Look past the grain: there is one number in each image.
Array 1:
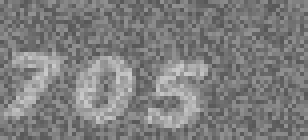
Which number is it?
705
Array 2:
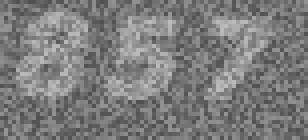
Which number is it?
857
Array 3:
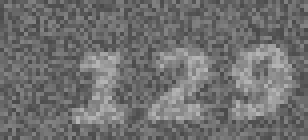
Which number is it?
129
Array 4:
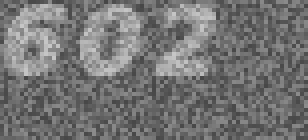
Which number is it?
602
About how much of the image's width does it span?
two thirds
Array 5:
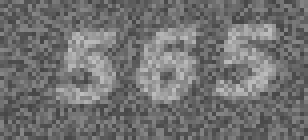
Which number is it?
565
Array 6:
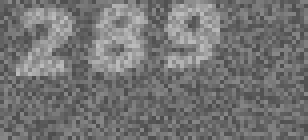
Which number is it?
289
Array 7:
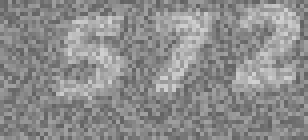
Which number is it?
572
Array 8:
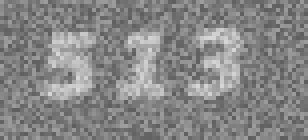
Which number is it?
513
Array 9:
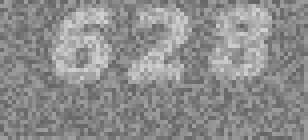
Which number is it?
628
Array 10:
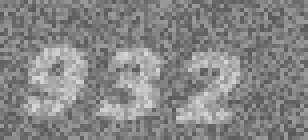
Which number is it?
932
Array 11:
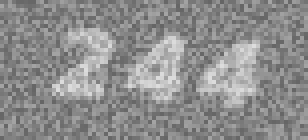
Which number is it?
244
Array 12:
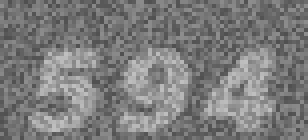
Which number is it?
594
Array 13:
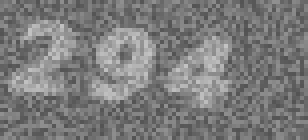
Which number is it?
294
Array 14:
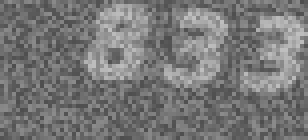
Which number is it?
833
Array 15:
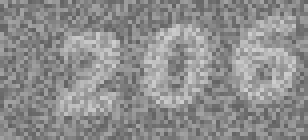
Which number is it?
206
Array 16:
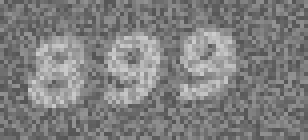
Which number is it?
899
